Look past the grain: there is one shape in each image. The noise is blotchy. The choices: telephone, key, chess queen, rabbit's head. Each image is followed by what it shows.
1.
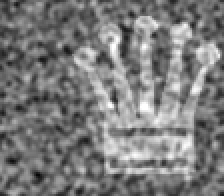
chess queen
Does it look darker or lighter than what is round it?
lighter
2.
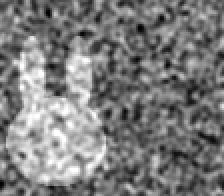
rabbit's head
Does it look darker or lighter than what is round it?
lighter
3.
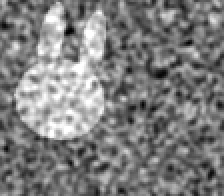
rabbit's head
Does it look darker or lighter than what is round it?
lighter
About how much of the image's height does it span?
two thirds
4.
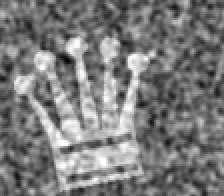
chess queen
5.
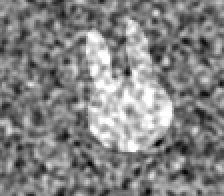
rabbit's head
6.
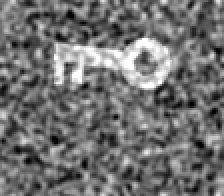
key
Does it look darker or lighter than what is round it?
lighter
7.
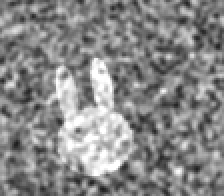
rabbit's head
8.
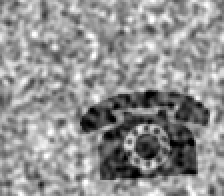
telephone
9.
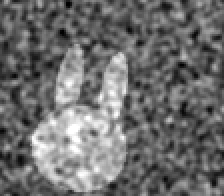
rabbit's head
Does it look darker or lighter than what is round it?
lighter
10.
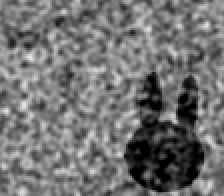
rabbit's head
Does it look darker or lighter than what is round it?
darker
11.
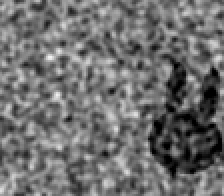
rabbit's head
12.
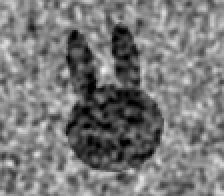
rabbit's head
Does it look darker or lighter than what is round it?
darker
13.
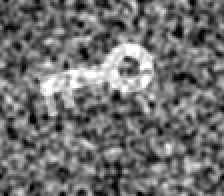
key
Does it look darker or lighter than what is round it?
lighter
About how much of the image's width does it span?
half
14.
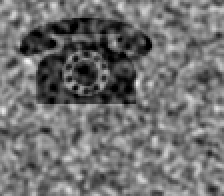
telephone
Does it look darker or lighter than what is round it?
darker
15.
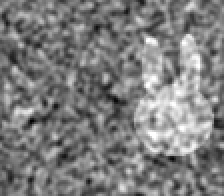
rabbit's head
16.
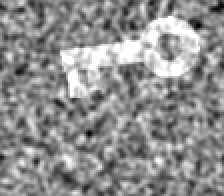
key
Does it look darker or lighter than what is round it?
lighter
